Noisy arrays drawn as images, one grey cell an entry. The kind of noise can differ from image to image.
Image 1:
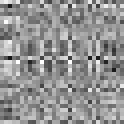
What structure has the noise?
low rank plus noise
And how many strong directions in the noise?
one
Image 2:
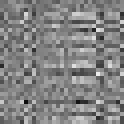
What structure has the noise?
low rank plus noise
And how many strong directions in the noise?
one
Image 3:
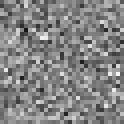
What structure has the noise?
independent entries
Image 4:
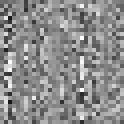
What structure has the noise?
columns of uneven size
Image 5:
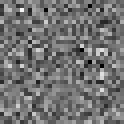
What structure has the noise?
low rank plus noise
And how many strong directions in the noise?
three or four
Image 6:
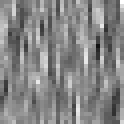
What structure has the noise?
streaked along the columns
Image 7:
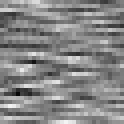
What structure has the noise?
streaked along the rows
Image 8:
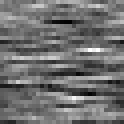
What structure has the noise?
streaked along the rows
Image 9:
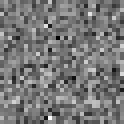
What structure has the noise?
low rank plus noise
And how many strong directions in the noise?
five to eight
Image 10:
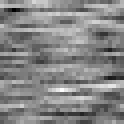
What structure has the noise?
streaked along the rows
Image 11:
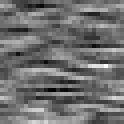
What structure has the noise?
streaked along the rows
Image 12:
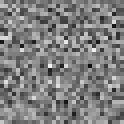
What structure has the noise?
low rank plus noise
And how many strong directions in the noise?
five to eight
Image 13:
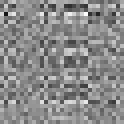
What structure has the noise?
low rank plus noise
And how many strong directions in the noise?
one
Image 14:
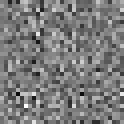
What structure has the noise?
low rank plus noise
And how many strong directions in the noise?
three or four
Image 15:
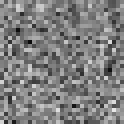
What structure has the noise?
low rank plus noise
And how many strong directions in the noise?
five to eight
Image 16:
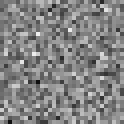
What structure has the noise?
independent entries
